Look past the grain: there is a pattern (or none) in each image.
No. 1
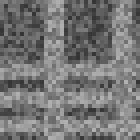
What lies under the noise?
bands of rows crossing bands of columns
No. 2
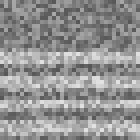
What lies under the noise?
bands of rows
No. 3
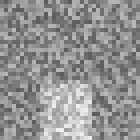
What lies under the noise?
one block
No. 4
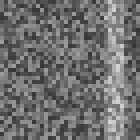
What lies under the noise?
one band of columns
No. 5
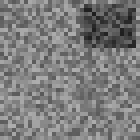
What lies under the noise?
one block
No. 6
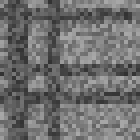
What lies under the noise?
bands of rows crossing bands of columns
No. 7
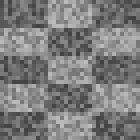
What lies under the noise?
a checkerboard
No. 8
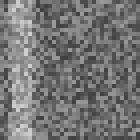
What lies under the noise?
one band of columns
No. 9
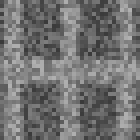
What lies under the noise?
bands of rows crossing bands of columns
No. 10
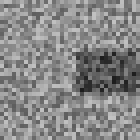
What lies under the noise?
one block
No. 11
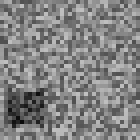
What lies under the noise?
one block
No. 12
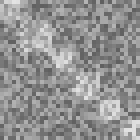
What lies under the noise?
blocks along the diagonal
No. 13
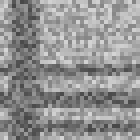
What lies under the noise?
bands of rows crossing bands of columns
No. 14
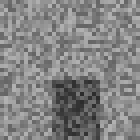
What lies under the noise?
one block
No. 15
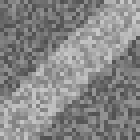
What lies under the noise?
a diagonal band
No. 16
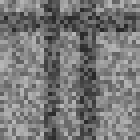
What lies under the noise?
bands of rows crossing bands of columns
